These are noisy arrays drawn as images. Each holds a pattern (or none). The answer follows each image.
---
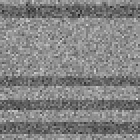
bands of rows
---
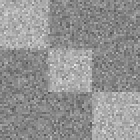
blocks along the diagonal
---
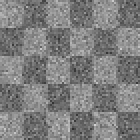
a checkerboard
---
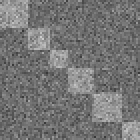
blocks along the diagonal
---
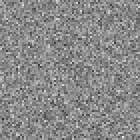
only noise
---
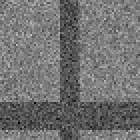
bands of rows crossing bands of columns
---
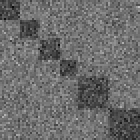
blocks along the diagonal
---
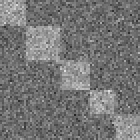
blocks along the diagonal
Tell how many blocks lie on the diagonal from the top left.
5
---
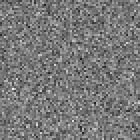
only noise
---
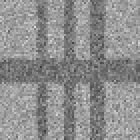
bands of rows crossing bands of columns
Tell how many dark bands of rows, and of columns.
1 and 3
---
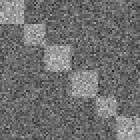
blocks along the diagonal
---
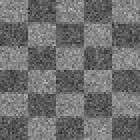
a checkerboard
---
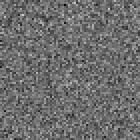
only noise
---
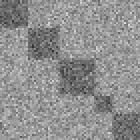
blocks along the diagonal
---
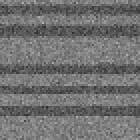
bands of rows
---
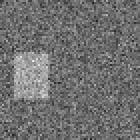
one block
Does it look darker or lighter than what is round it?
lighter
